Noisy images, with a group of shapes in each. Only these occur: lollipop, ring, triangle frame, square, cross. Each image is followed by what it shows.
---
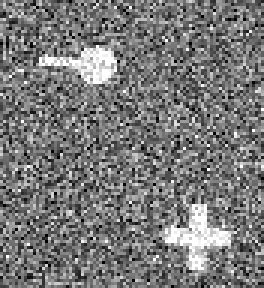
top left: lollipop; bottom right: cross
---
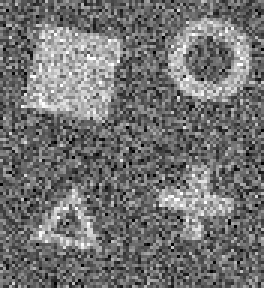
top left: square; top right: ring; bottom left: triangle frame; bottom right: cross
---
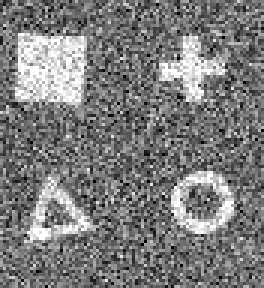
top left: square; top right: cross; bottom left: triangle frame; bottom right: ring
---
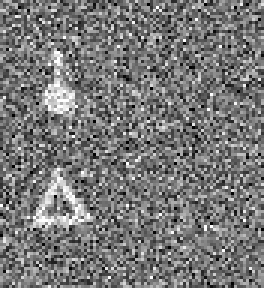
top left: lollipop; bottom left: triangle frame
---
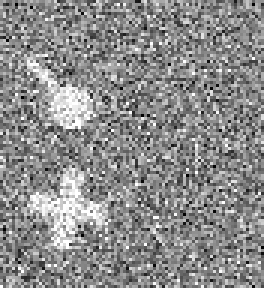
top left: lollipop; bottom left: cross
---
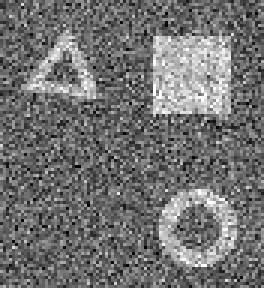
top left: triangle frame; top right: square; bottom right: ring
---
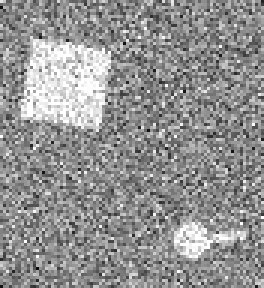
top left: square; bottom right: lollipop
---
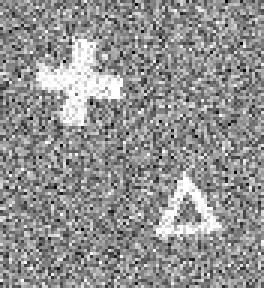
top left: cross; bottom right: triangle frame
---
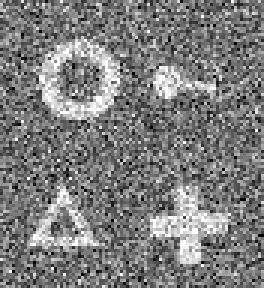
top left: ring; top right: lollipop; bottom left: triangle frame; bottom right: cross
